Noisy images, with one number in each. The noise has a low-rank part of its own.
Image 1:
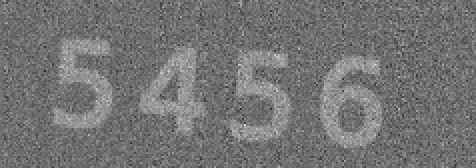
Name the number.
5456
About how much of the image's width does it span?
two thirds
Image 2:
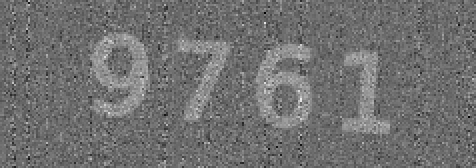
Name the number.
9761
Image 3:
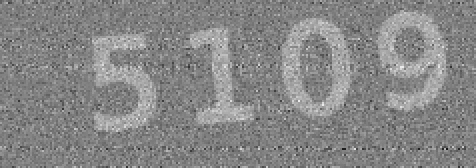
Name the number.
5109
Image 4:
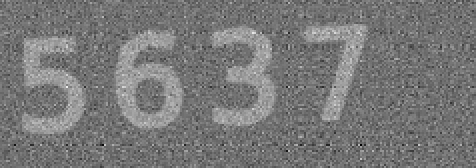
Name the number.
5637
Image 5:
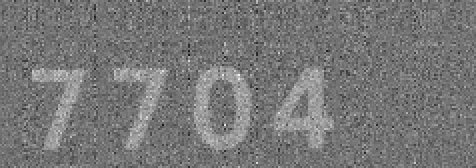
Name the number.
7704
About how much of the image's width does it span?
two thirds
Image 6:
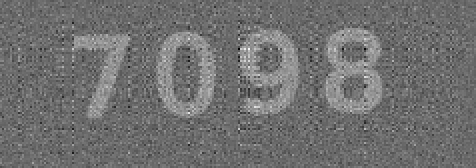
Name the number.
7098
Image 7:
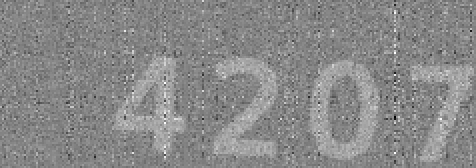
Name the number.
4207
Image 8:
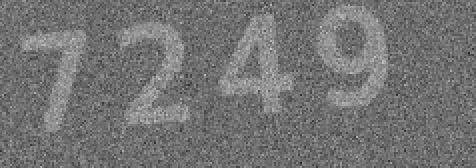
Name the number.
7249
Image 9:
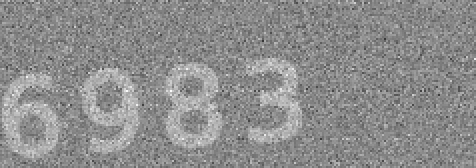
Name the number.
6983
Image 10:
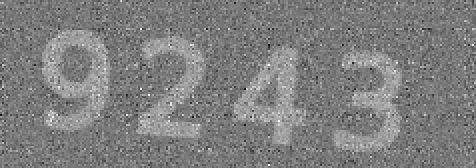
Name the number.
9243
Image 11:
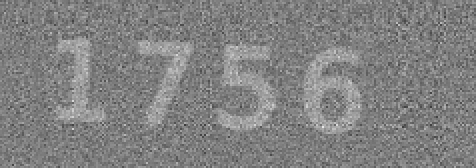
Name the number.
1756
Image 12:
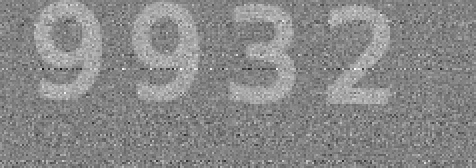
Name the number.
9932
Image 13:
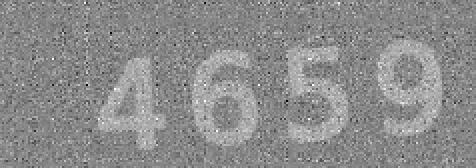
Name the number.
4659
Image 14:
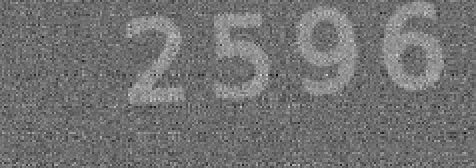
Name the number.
2596
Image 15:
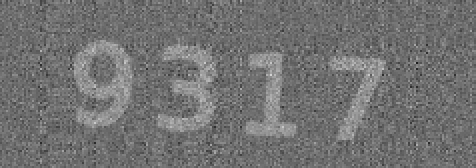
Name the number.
9317
